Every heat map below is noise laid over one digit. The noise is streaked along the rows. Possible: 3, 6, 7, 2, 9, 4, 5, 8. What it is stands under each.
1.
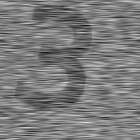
dark 3
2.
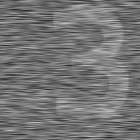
light 3
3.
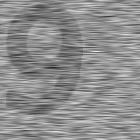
dark 9
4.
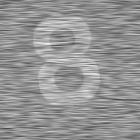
light 8
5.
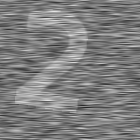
light 2
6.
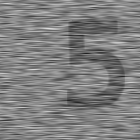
dark 5
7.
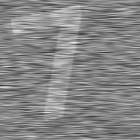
light 7
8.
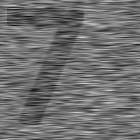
dark 7
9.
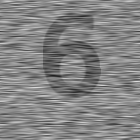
dark 6
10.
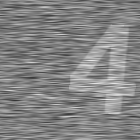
light 4
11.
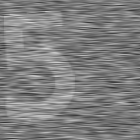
light 5
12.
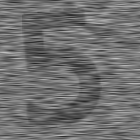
dark 5
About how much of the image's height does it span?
nearly all
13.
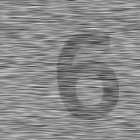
dark 6
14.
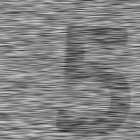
dark 5
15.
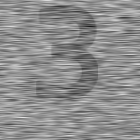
dark 3
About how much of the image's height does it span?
two thirds
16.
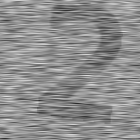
dark 2
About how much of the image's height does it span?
nearly all
